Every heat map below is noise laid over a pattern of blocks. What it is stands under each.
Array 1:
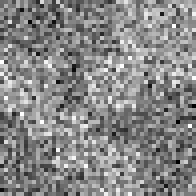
mirrored about the diagonal from the bottom left
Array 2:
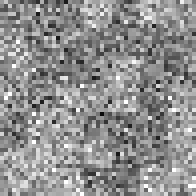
no symmetry
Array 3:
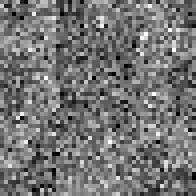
left and right mirror each other
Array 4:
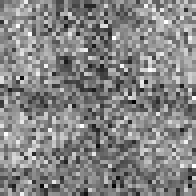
left and right mirror each other
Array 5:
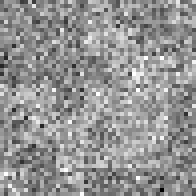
mirrored about the diagonal from the top left
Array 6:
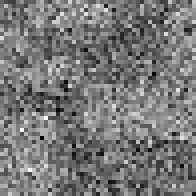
no symmetry
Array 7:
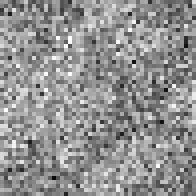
top and bottom mirror each other
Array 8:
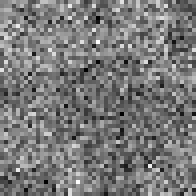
mirrored about the diagonal from the top left
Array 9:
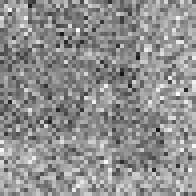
mirrored about the diagonal from the top left
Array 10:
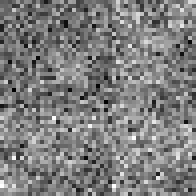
mirrored about the diagonal from the top left
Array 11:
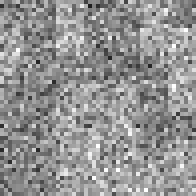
no symmetry
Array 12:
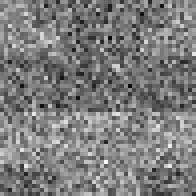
left and right mirror each other
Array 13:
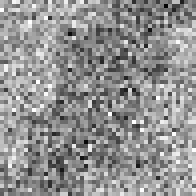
the same after a half turn
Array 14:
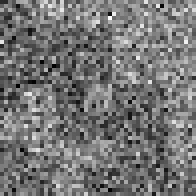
mirrored about the diagonal from the bottom left
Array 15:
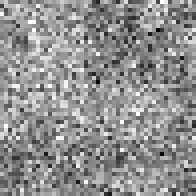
no symmetry
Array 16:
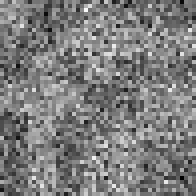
mirrored about the diagonal from the top left
